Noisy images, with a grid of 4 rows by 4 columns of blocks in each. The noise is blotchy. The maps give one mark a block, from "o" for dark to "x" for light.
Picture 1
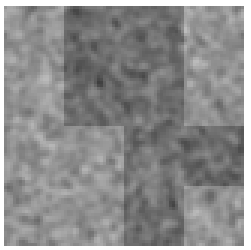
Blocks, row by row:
x o o x
x o o x
x x o o
x x o x
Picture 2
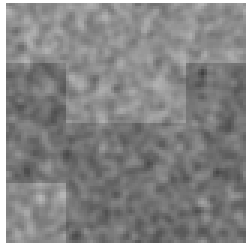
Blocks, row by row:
x x x x
o x x o
o o o o
x o o o
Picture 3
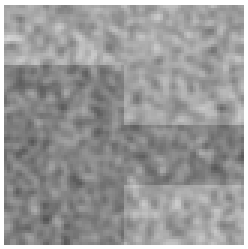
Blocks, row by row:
x x x x
o o x x
o o o o
o o x x
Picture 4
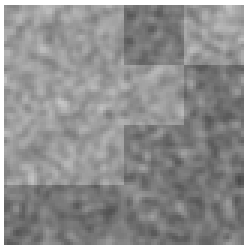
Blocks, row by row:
x x o x
x x x o
x x o o
o o o o
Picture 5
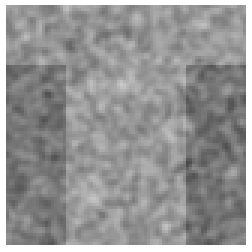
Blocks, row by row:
x x x x
o x x o
o x x o
o x x o
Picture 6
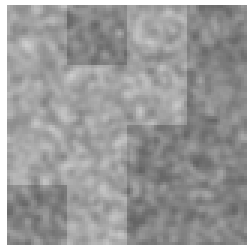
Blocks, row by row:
x o x o
x x x o
x x o o
o x o o
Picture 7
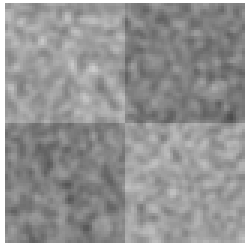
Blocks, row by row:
x x o o
x x o o
o o x x
o o x x
